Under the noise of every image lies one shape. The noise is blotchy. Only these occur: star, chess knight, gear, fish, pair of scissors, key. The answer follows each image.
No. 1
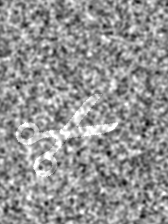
pair of scissors
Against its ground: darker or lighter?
lighter
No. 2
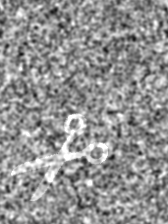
pair of scissors
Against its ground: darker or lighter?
lighter
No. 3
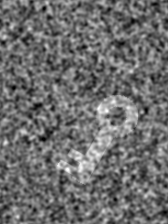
key
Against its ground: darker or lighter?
lighter
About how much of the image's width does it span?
half
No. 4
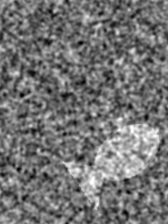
fish
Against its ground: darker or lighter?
lighter
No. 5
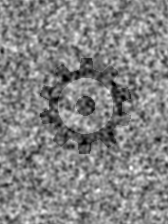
gear
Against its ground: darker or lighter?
darker
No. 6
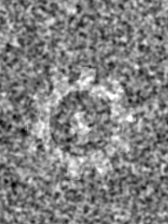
gear
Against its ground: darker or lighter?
lighter
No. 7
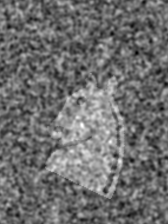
chess knight
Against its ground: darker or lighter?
lighter
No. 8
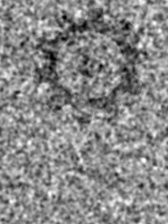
gear
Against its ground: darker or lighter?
darker
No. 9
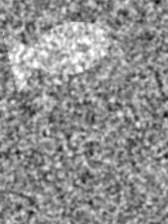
fish
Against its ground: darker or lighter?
lighter
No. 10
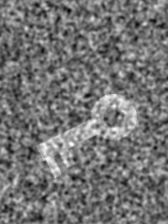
key
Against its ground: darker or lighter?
lighter
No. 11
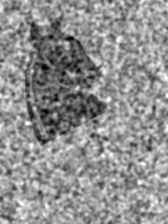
chess knight
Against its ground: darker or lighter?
darker
